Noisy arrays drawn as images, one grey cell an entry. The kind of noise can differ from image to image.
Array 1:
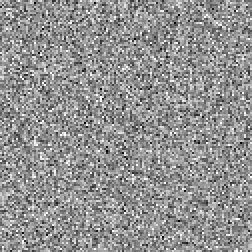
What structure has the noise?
independent entries
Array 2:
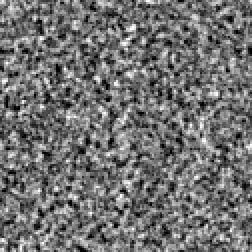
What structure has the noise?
blotchy
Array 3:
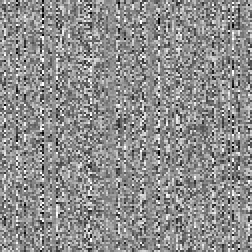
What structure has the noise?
columns of uneven size
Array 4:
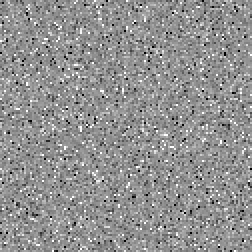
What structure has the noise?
heavy tails
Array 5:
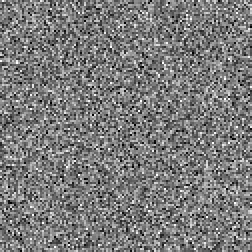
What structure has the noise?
independent entries
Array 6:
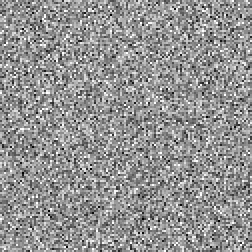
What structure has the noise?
independent entries
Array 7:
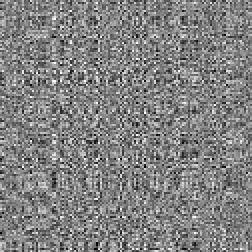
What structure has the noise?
low rank plus noise
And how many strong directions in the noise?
three or four
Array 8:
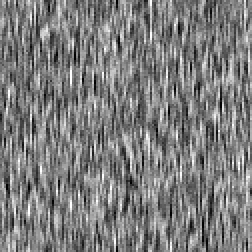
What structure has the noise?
streaked along the columns
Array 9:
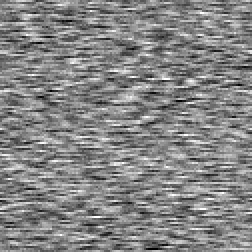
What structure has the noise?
streaked along the rows
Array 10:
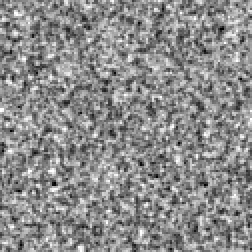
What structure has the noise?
blotchy
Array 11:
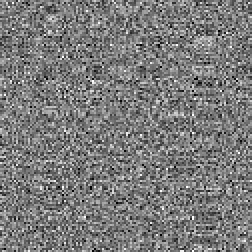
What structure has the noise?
low rank plus noise
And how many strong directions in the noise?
five to eight
